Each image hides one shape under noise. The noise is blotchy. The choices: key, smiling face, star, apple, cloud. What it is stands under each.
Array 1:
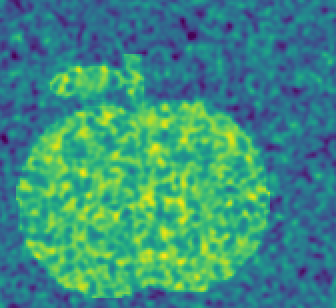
light apple
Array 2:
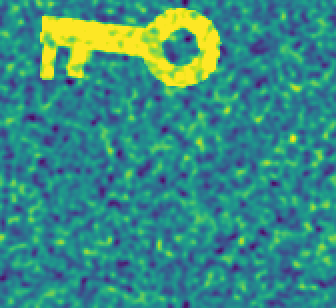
light key
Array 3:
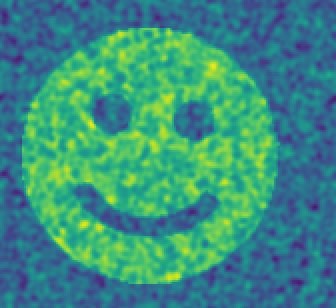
light smiling face
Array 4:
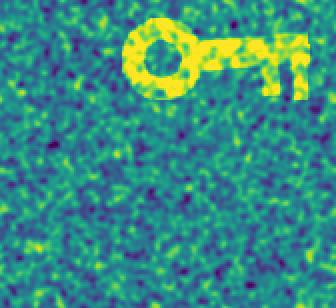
light key
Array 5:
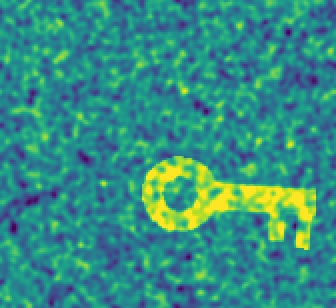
light key
